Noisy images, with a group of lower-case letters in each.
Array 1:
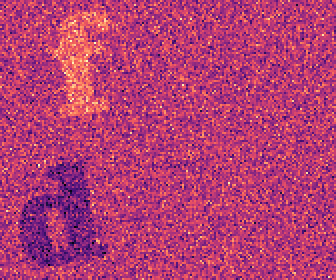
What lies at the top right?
nothing
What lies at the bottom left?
d
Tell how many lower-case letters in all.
2
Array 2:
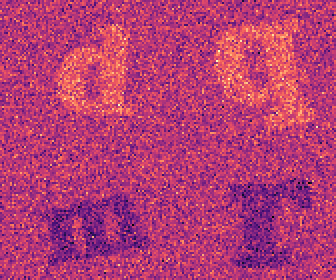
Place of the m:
bottom left
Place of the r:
bottom right
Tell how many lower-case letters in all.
4
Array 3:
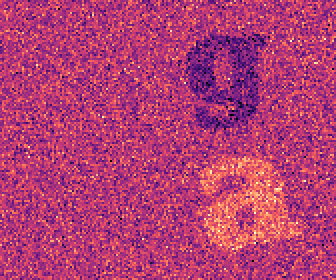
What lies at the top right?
g
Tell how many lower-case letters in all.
2
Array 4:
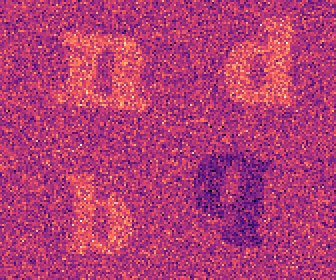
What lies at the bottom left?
b
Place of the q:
bottom right
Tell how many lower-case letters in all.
4
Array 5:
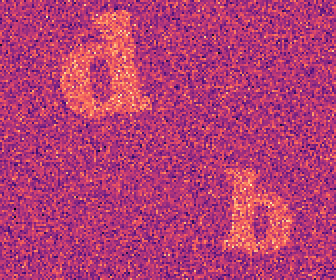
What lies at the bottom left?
nothing
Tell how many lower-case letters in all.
2
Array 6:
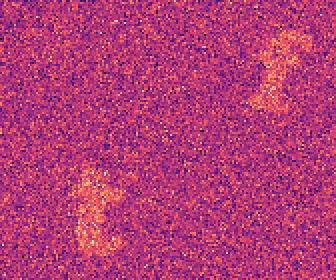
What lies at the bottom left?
t
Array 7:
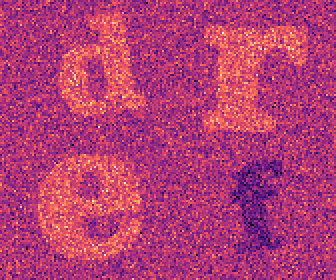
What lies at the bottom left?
e
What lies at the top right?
r
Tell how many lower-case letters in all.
4
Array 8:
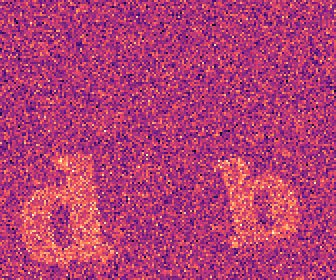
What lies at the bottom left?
d
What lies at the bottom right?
b
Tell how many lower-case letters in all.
2
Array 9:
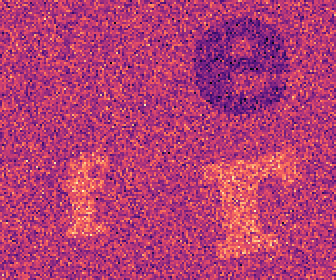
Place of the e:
top right
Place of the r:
bottom right
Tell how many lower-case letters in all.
3
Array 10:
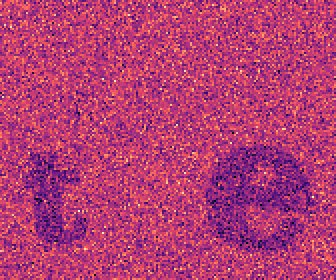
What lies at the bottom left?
t
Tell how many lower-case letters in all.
2
